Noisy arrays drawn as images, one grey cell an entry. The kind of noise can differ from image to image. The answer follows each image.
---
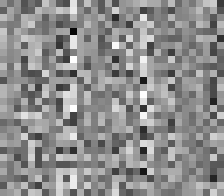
columns of uneven size
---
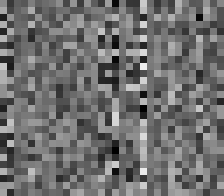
columns of uneven size
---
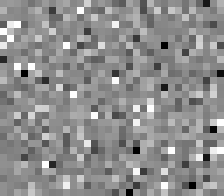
heavy tails
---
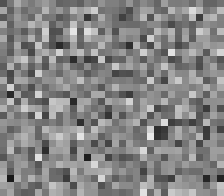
low rank plus noise
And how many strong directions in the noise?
three or four
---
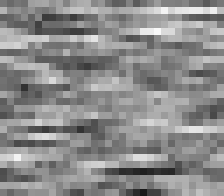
streaked along the rows
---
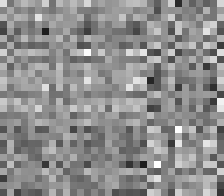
low rank plus noise
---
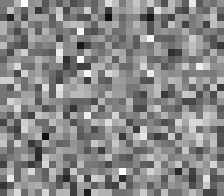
independent entries
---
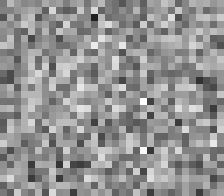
low rank plus noise
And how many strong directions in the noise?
five to eight
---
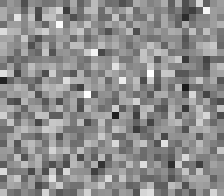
independent entries
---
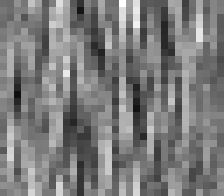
streaked along the columns
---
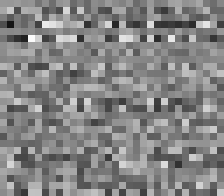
rows of uneven size
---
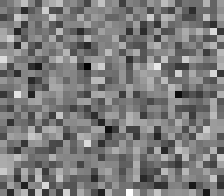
low rank plus noise
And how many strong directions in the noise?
five to eight
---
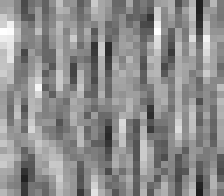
streaked along the columns
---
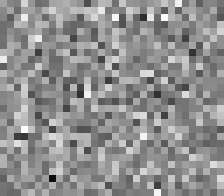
independent entries
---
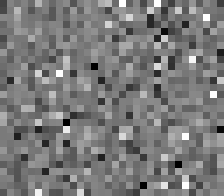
heavy tails
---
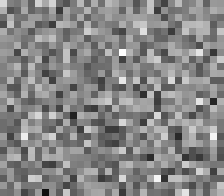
low rank plus noise
